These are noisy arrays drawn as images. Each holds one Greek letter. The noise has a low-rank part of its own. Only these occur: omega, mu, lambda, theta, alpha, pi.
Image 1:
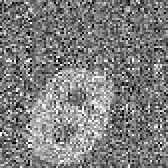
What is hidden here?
light theta
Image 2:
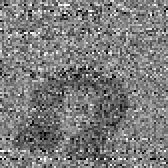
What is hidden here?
dark omega
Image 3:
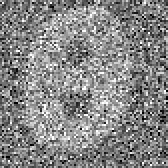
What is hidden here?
light theta
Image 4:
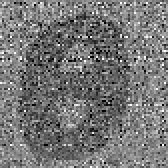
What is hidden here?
dark theta
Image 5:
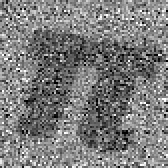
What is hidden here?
dark pi
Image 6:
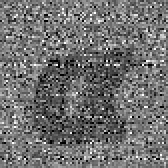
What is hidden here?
dark alpha
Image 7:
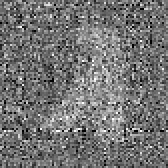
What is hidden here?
light lambda
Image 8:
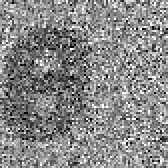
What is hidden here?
dark theta
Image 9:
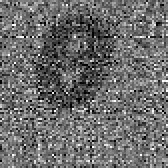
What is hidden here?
dark theta
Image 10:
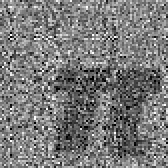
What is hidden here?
dark pi
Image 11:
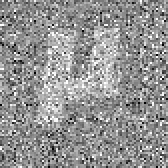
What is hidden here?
light mu
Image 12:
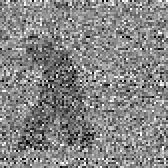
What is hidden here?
dark lambda
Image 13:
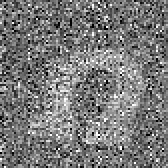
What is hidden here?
light omega
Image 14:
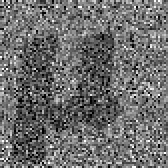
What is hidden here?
dark mu
